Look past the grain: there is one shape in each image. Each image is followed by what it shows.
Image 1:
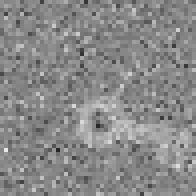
key
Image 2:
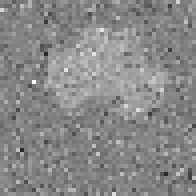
car
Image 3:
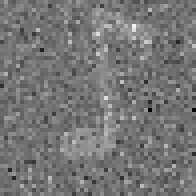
musical note
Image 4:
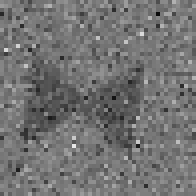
bow tie
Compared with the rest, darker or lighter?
darker
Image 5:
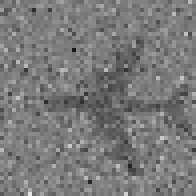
airplane
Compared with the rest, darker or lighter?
darker
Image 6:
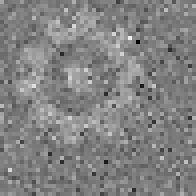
gear
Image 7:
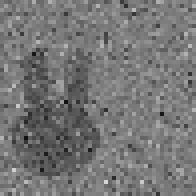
rabbit's head
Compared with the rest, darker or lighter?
darker
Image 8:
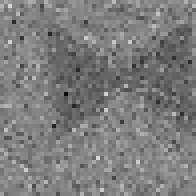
bow tie
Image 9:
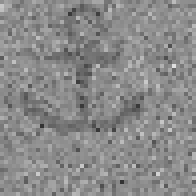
anchor
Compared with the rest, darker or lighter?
darker
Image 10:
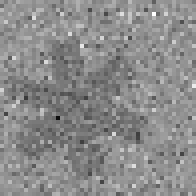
asterisk
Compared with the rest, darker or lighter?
darker
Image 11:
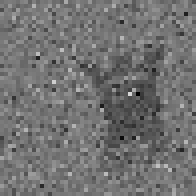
chess rook
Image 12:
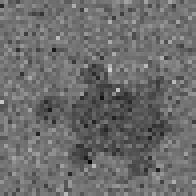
turtle
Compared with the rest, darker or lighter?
darker
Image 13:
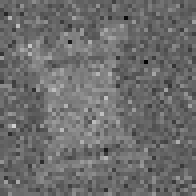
chess rook
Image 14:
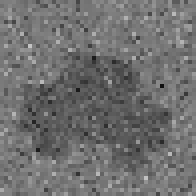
car
